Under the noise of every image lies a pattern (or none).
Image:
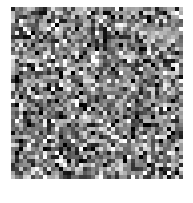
only noise
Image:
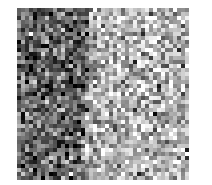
a sharp edge
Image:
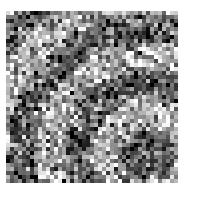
rings round one point
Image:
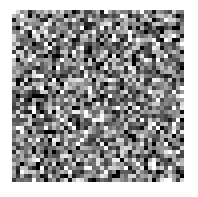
only noise
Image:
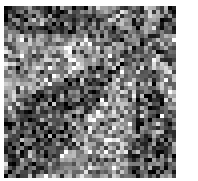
spokes from one point
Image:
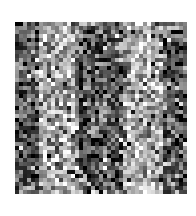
vertical stripes
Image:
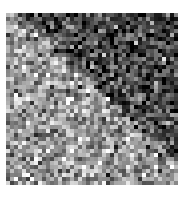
a sharp edge
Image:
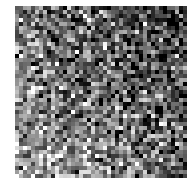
a smooth slope
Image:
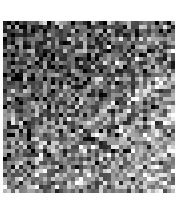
a smooth slope
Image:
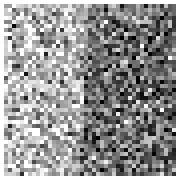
a sharp edge
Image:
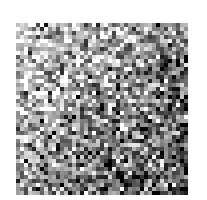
a smooth slope
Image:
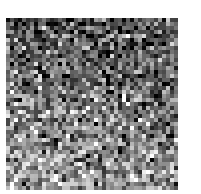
a smooth slope
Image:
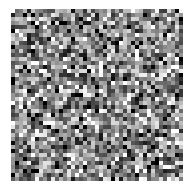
only noise
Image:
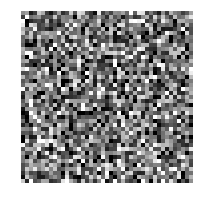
only noise
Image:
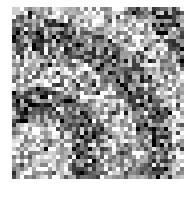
rings round one point
